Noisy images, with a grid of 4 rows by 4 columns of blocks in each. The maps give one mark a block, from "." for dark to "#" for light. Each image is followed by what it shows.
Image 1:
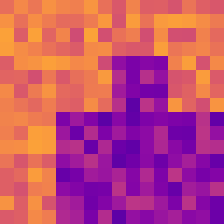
# # # #
# # . #
# . . .
# . . .
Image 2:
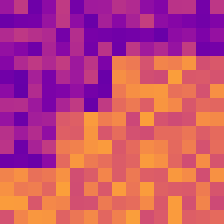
. . . .
. . # #
. # # #
# # # #
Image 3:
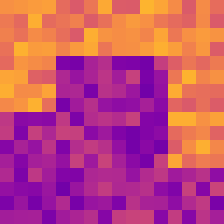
# # # #
# . . #
. . . #
. . . .
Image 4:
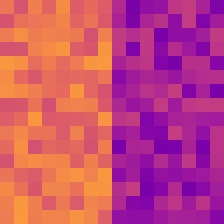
# # . .
# # . .
# # . .
# # . .
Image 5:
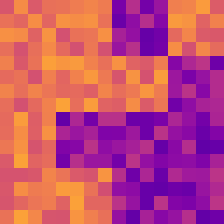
# # . #
# # # .
# . . .
# # . .
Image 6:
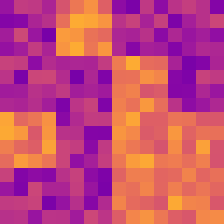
. # . .
. . # .
# . # #
. . # #
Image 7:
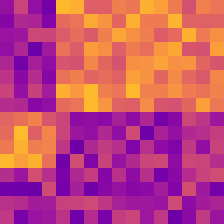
. # # #
. # # #
# . . .
. . . .
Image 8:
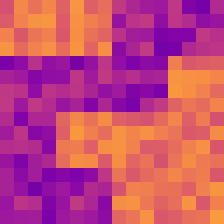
# # . .
. . . #
. # # #
. . # #
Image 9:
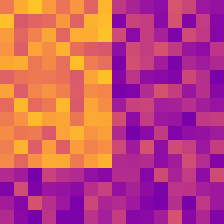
# # . .
# # . .
# # . .
. . . .
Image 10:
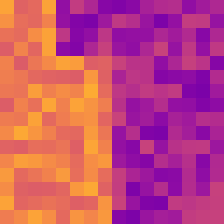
# . . .
# # . .
# # . .
# # . .
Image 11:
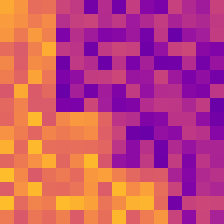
# . . .
# . . .
# # . .
# # # .
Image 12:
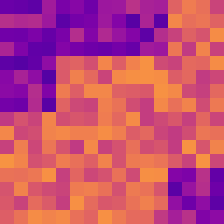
. . . #
. # # #
# # # #
# # # .
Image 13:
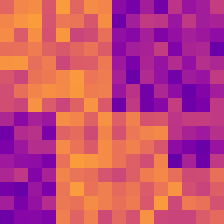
# # . .
# # . .
. # # .
. # # #
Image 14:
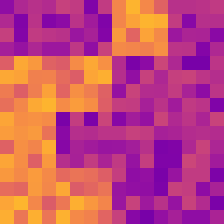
. . # .
# # . .
# . . .
# # . .
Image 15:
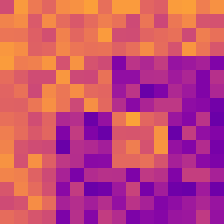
# # # #
# # . .
# . # .
# . . .
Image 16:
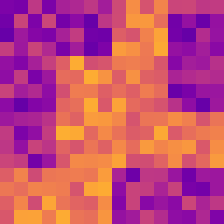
. . # .
. # # .
. # # #
# # . .
